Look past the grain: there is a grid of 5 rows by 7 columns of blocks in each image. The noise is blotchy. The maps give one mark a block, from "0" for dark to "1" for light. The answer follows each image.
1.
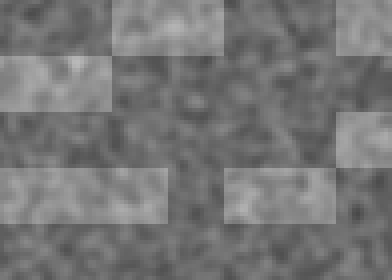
0 0 1 1 0 0 1
1 1 0 0 0 0 0
0 0 0 0 0 0 1
1 1 1 0 1 1 0
0 0 0 0 0 0 0
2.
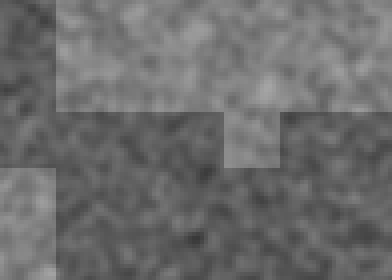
0 1 1 1 1 1 1
0 1 1 1 1 1 1
0 0 0 0 1 0 0
1 0 0 0 0 0 0
1 0 0 0 0 0 0
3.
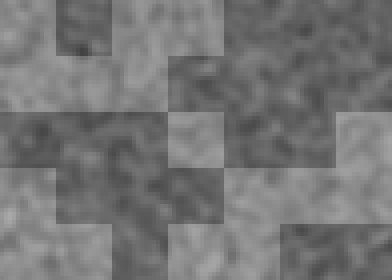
1 0 1 1 0 0 0
1 1 1 0 0 0 0
0 0 0 1 0 0 1
1 0 0 0 1 1 1
1 1 0 1 1 0 0
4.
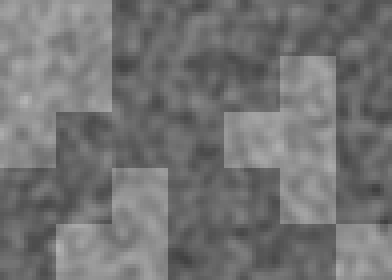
1 1 0 0 0 0 0
1 1 0 0 0 1 0
1 0 0 0 1 1 0
0 0 1 0 0 1 0
0 1 1 0 0 0 1
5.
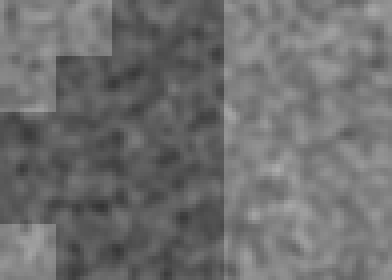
1 1 0 0 1 1 1
1 0 0 0 1 1 1
0 0 0 0 1 1 1
0 0 0 0 1 1 1
1 0 0 0 1 1 1
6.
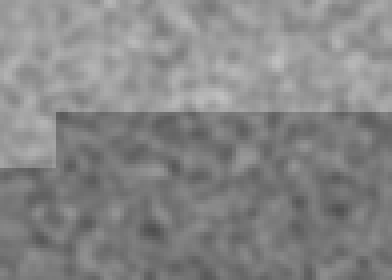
1 1 1 1 1 1 1
1 1 1 1 1 1 1
1 0 0 0 0 0 0
0 0 0 0 0 0 0
0 0 0 0 0 0 0
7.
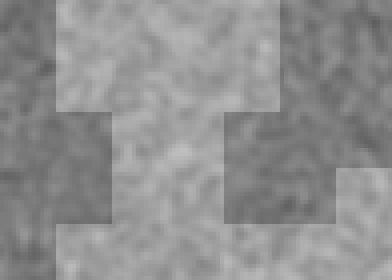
0 1 1 1 1 0 0
0 1 1 1 1 0 0
0 0 1 1 0 0 0
0 0 1 1 0 0 1
0 1 1 1 1 1 1
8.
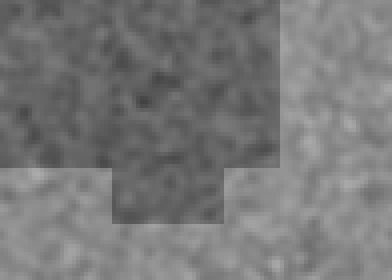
0 0 0 0 0 1 1
0 0 0 0 0 1 1
0 0 0 0 0 1 1
1 1 0 0 1 1 1
1 1 1 1 1 1 1
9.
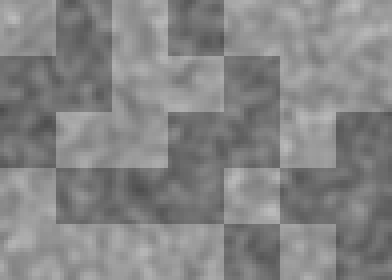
1 0 1 0 1 1 1
0 0 1 1 0 1 1
0 1 1 0 0 1 0
1 0 0 0 1 0 0
1 1 1 1 0 1 0
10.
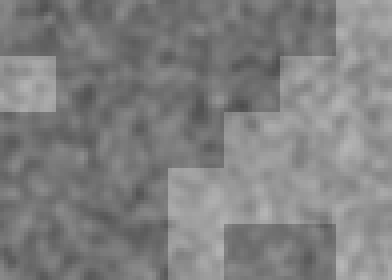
0 0 0 0 0 0 1
1 0 0 0 0 1 1
0 0 0 0 1 1 1
0 0 0 1 1 1 1
0 0 0 1 0 0 1
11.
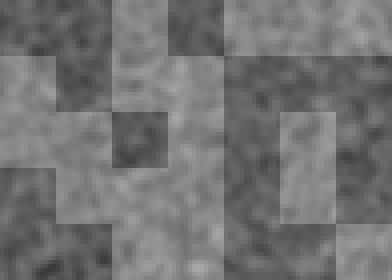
0 0 1 0 1 1 1
1 0 1 1 0 0 0
1 1 0 1 0 1 0
0 1 1 1 0 1 0
0 0 1 1 0 0 1
